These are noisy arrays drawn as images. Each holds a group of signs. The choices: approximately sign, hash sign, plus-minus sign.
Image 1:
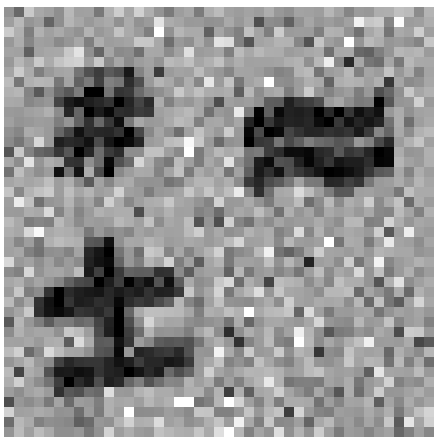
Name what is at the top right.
approximately sign
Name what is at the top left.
hash sign
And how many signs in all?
3
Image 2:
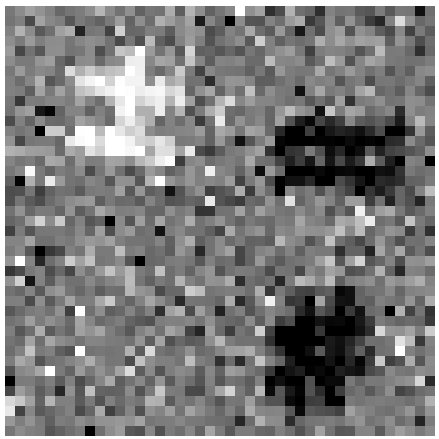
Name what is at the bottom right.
hash sign
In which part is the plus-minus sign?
top left
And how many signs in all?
3
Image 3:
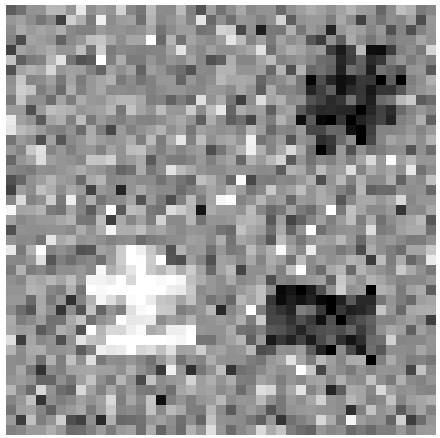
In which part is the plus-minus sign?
bottom left
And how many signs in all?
3
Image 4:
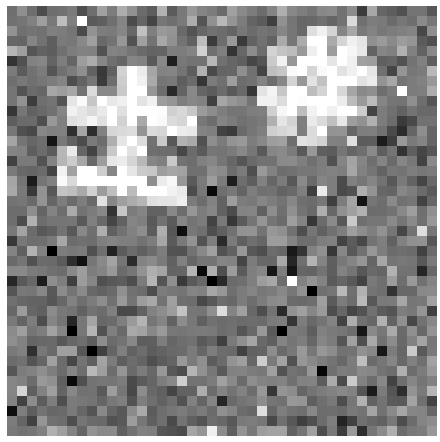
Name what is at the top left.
plus-minus sign
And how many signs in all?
2
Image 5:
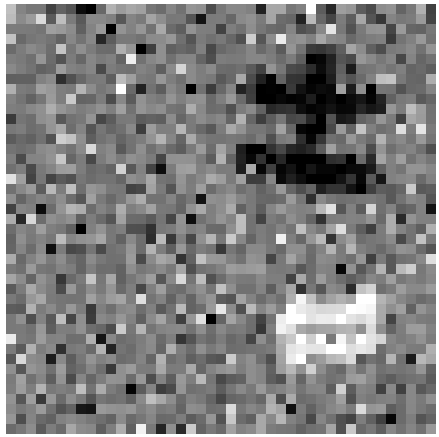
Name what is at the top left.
nothing
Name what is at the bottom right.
approximately sign
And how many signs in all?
2
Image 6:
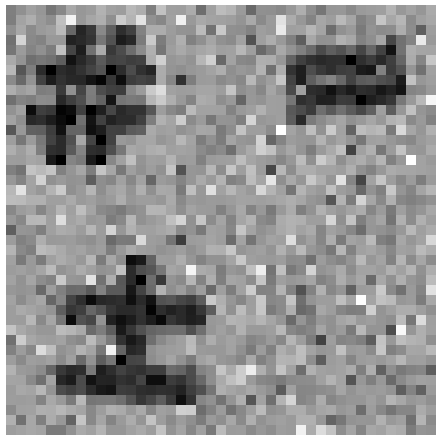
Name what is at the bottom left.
plus-minus sign
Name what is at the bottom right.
nothing
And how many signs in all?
3
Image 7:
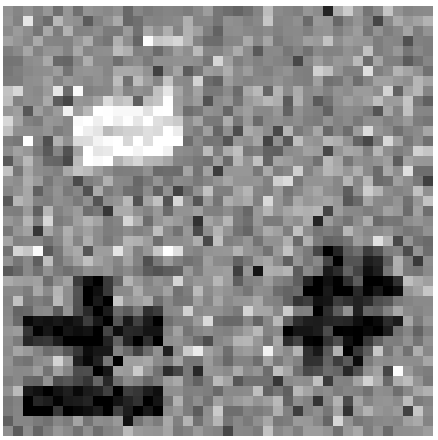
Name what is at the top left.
approximately sign
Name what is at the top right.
nothing
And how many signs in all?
3
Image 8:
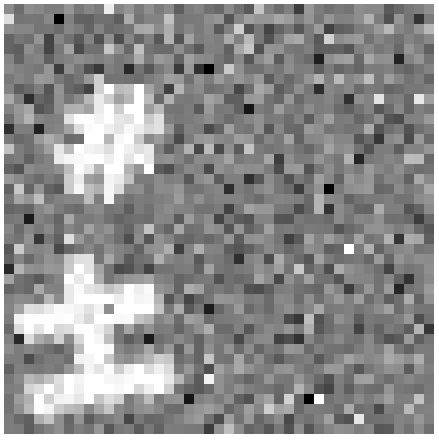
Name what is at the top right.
nothing
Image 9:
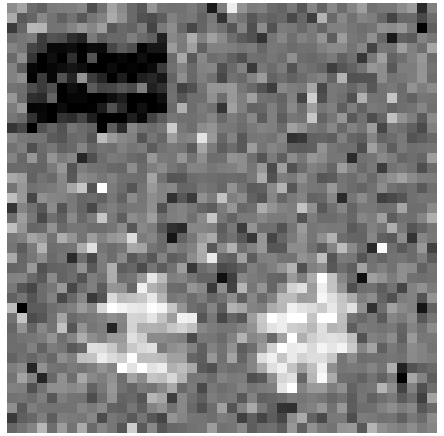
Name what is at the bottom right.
hash sign
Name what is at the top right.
nothing
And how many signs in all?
3
